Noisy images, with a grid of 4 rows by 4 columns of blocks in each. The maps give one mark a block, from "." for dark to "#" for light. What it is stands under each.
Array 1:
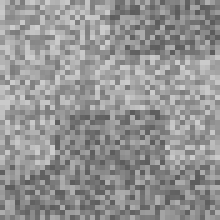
##..
####
#..#
....
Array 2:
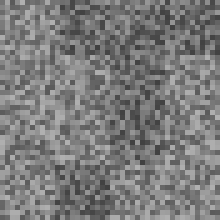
#...
##.#
##.#
#.##
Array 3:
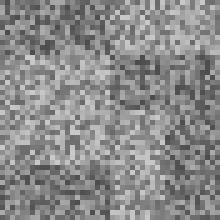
..##
##..
###.
..#.
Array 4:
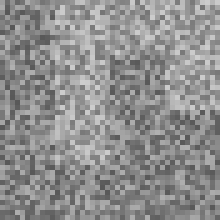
.###
.#.#
.#..
....
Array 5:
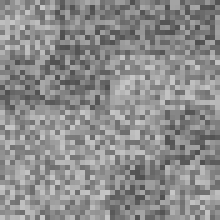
#...
..##
###.
##.#
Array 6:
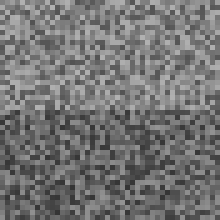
####
####
....
....
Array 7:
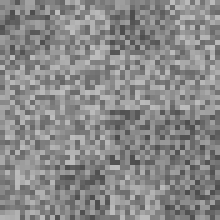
.#.#
####
##..
#.#.
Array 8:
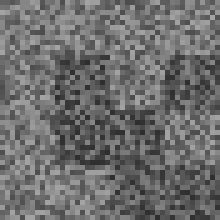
####
#.#.
#..#
##..
